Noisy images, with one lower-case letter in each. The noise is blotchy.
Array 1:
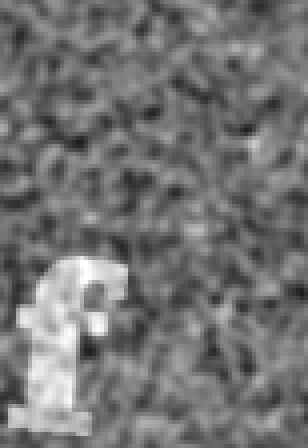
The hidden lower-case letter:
f
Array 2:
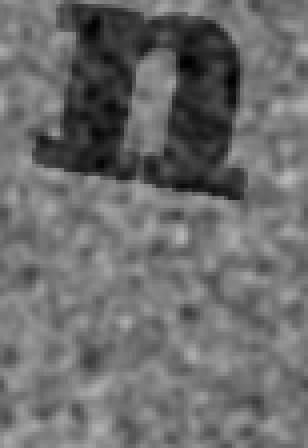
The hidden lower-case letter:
n
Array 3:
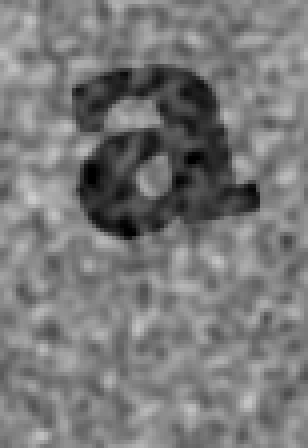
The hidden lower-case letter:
a
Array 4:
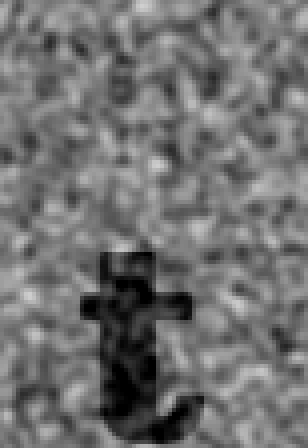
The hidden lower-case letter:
t
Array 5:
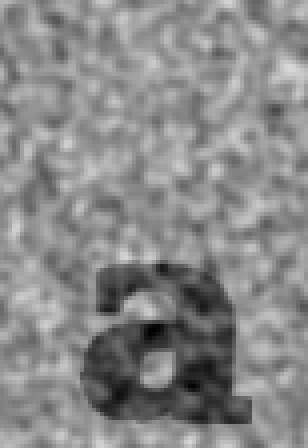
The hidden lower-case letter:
a
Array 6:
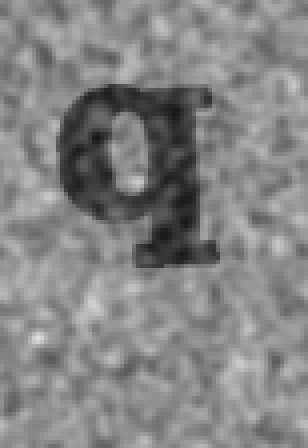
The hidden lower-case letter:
q
